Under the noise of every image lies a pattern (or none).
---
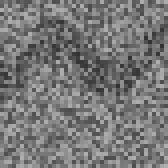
a wavy band
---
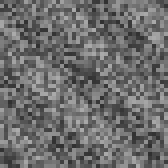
diagonal stripes
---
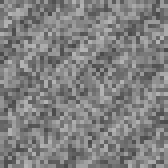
diagonal stripes
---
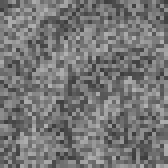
rings round one point
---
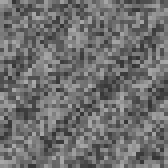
diagonal stripes
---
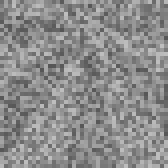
spokes from one point
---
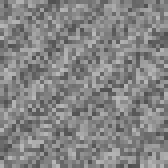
diagonal stripes
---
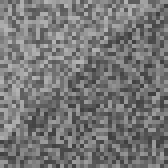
a sharp edge
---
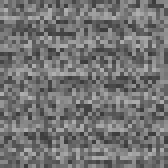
horizontal stripes
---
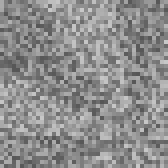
spokes from one point
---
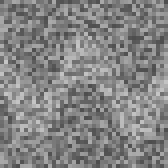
a wavy band
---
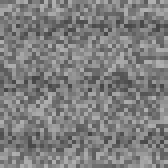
horizontal stripes
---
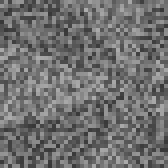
spokes from one point
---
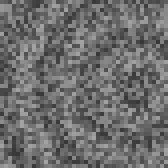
rings round one point
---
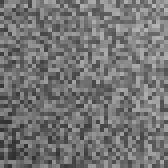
a smooth slope
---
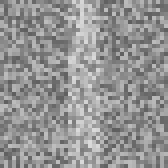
one vertical stripe
